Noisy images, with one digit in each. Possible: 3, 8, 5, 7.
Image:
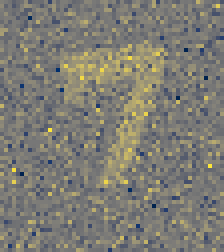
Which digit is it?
7
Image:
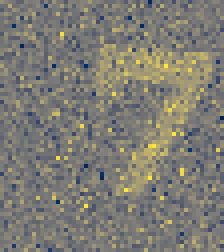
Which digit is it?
7
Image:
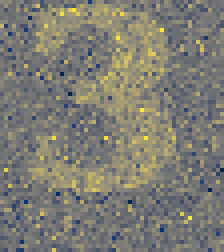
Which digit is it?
3
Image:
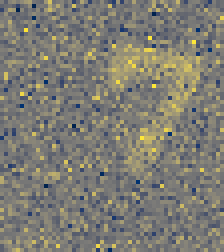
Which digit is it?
7
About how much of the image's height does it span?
half
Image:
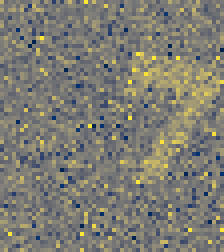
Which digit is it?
7
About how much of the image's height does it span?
half
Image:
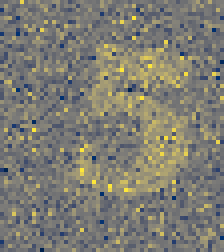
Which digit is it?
5
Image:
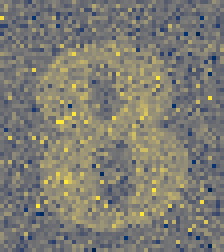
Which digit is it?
8
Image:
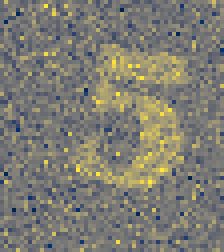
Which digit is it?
5
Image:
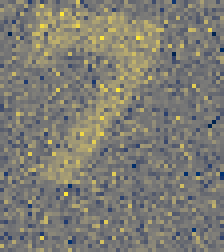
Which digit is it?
7
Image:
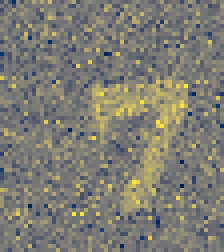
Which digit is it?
7
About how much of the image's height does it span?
half
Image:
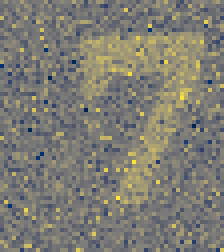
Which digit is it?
7
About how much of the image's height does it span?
two thirds
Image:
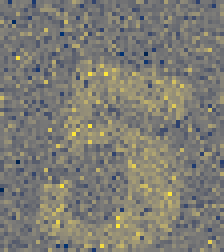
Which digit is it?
5
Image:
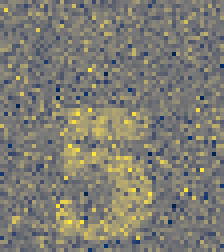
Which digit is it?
5
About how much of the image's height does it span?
half
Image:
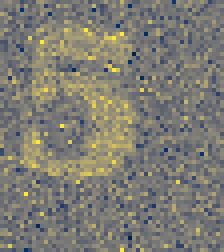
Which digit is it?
5
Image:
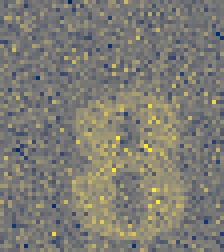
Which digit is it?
8
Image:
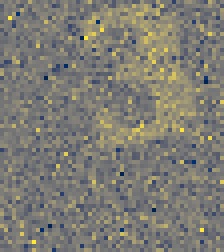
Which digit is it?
3
